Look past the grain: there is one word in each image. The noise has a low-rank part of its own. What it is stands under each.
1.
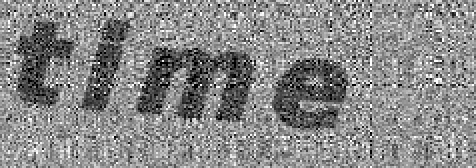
time
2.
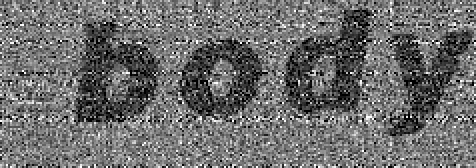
body
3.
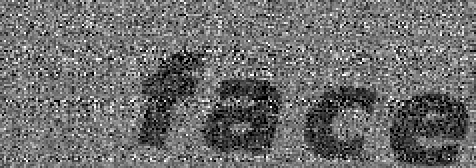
face
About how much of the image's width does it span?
two thirds
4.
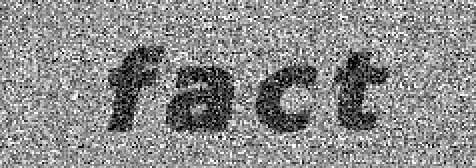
fact
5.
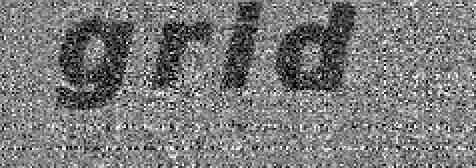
grid
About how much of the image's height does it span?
two thirds
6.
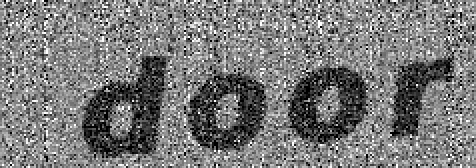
door
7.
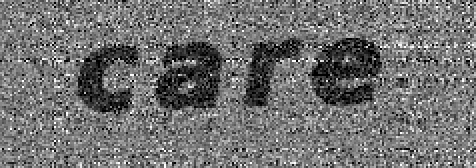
care
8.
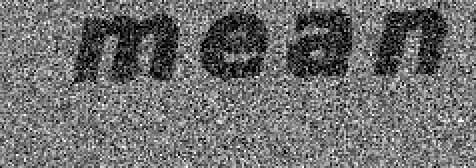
mean
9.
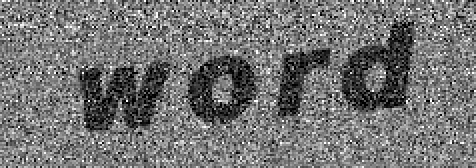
word
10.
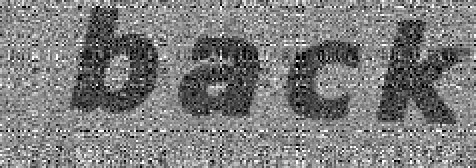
back
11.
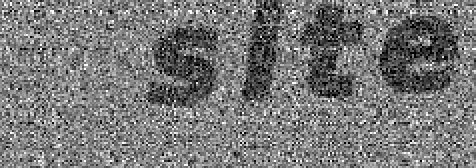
site
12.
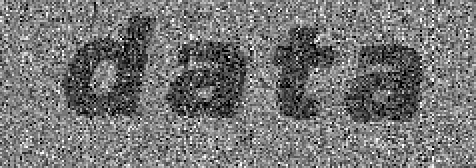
data
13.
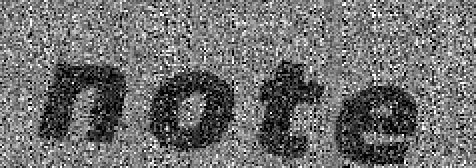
note
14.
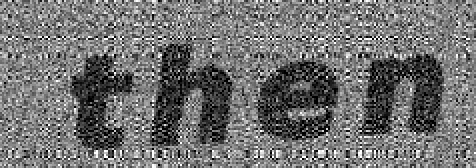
then
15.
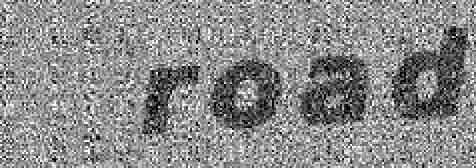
road
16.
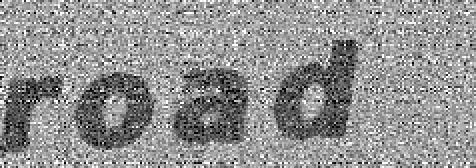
road
